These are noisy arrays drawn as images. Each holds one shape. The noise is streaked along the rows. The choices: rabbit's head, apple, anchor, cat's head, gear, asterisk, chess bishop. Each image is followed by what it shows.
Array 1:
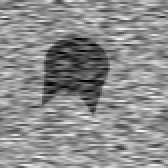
cat's head
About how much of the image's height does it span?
half
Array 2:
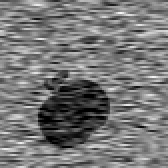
apple
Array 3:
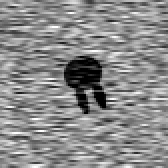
rabbit's head
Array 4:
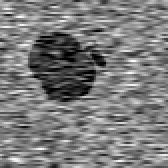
apple
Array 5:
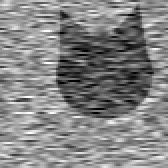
cat's head
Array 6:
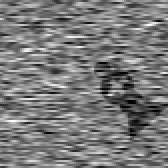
chess bishop
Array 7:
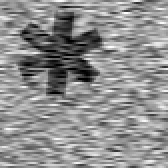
asterisk
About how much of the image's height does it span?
half
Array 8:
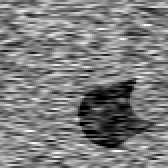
cat's head
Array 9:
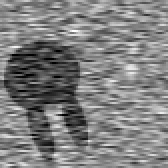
rabbit's head
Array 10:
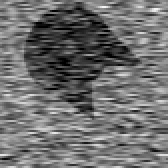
cat's head
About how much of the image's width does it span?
two thirds
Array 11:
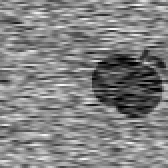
apple
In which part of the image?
middle right
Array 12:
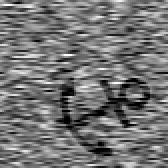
anchor
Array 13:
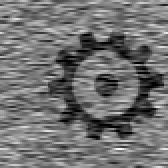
gear
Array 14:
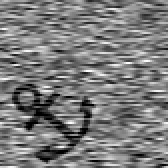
anchor
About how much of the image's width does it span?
half
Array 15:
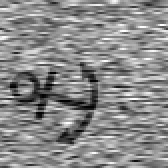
anchor
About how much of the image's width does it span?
half
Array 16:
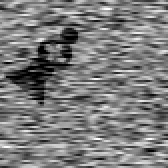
chess bishop
